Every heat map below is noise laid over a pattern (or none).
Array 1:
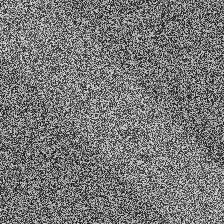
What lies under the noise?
a diagonal band
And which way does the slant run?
top left to bottom right
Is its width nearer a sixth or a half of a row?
a half
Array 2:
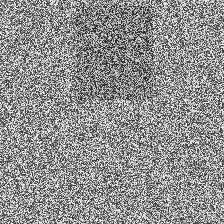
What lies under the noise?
one block
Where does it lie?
top middle
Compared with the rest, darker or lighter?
darker
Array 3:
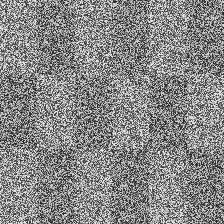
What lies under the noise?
a checkerboard
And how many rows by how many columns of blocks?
3 by 6
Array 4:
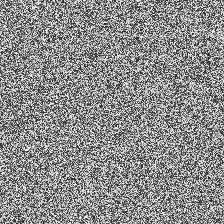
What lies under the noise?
only noise
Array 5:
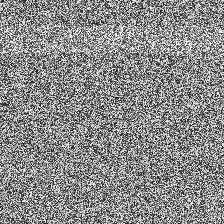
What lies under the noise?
one band of rows
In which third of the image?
top
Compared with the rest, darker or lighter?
lighter
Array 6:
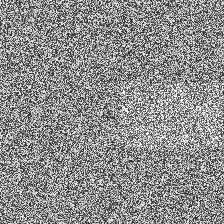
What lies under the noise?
one block
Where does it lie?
middle right
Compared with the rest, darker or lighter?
lighter
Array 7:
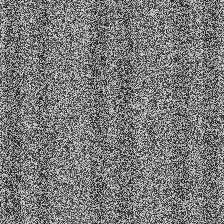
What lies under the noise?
bands of columns
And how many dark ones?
6
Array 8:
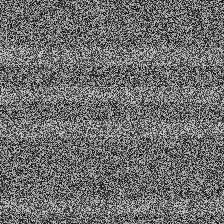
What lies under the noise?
bands of rows
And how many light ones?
4
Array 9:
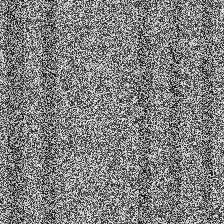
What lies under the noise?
bands of columns
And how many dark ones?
5
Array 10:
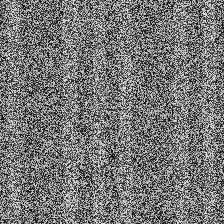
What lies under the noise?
bands of columns
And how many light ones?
6
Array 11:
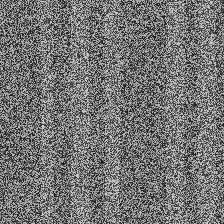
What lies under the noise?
bands of columns
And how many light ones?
5
